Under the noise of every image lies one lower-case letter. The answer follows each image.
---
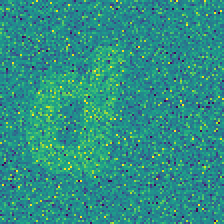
d
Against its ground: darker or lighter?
lighter
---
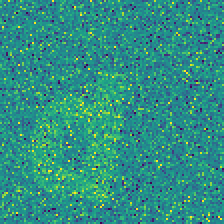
d
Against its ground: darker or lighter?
lighter
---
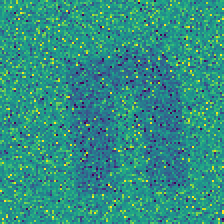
n
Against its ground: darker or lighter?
darker
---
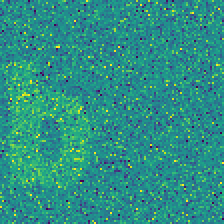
b
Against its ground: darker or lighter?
lighter
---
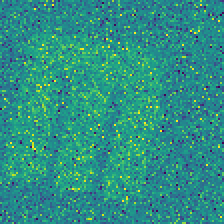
m
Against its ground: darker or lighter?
lighter
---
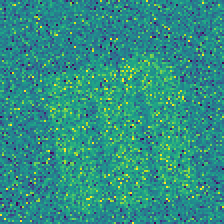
m
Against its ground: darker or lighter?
lighter
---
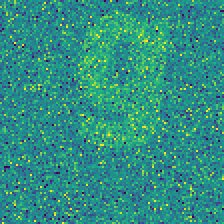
g
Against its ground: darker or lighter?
lighter
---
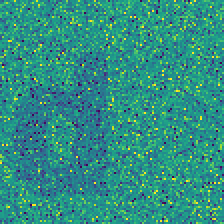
d
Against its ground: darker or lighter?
darker
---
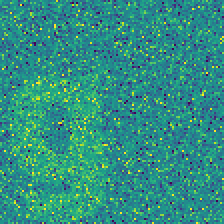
g
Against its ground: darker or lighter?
lighter
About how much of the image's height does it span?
two thirds
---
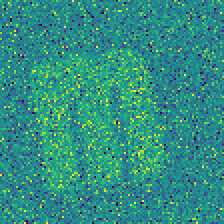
m
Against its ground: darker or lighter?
lighter
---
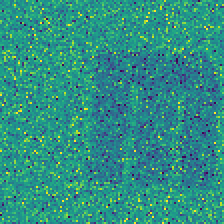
m
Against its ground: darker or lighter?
darker
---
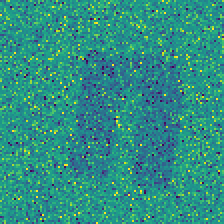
n
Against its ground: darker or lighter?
darker
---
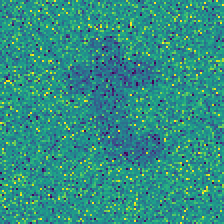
t
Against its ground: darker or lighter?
darker
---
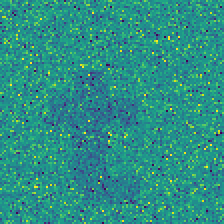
t
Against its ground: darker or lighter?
darker
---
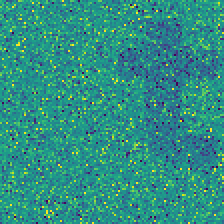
t
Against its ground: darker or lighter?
darker
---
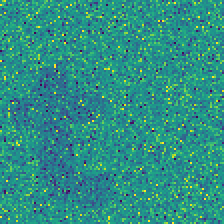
t
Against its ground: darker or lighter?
darker
